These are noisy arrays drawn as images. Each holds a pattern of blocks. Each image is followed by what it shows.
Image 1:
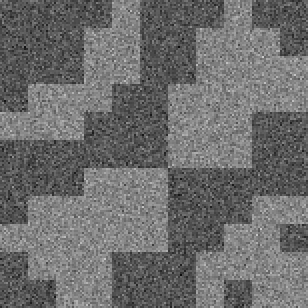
mirrored about the diagonal from the top left
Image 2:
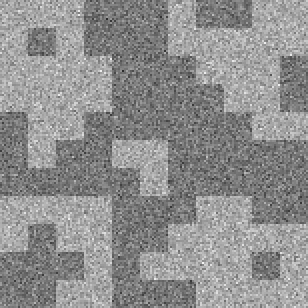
mirrored about the diagonal from the bottom left
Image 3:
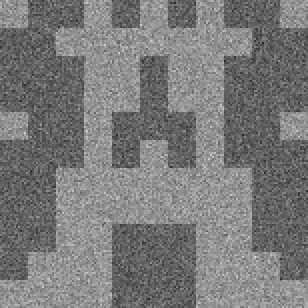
left and right mirror each other
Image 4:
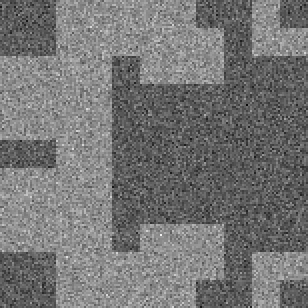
top and bottom mirror each other
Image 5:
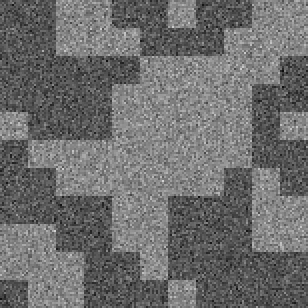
mirrored about the diagonal from the bottom left
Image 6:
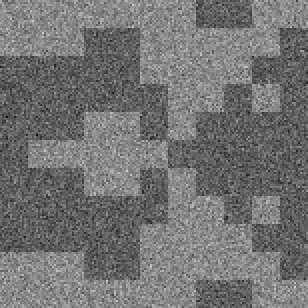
top and bottom mirror each other
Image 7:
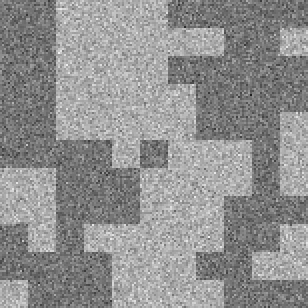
no symmetry
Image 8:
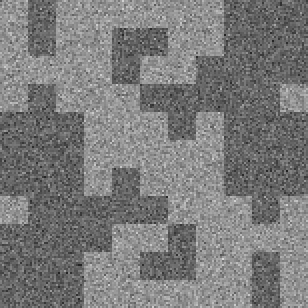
the same after a half turn
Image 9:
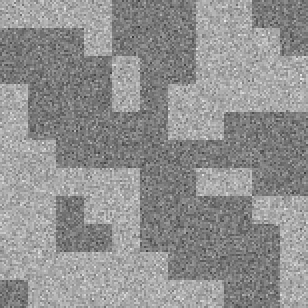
mirrored about the diagonal from the bottom left
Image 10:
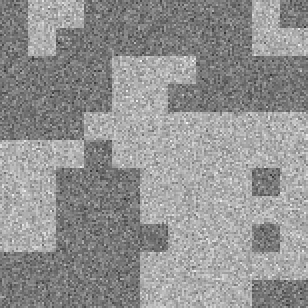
no symmetry
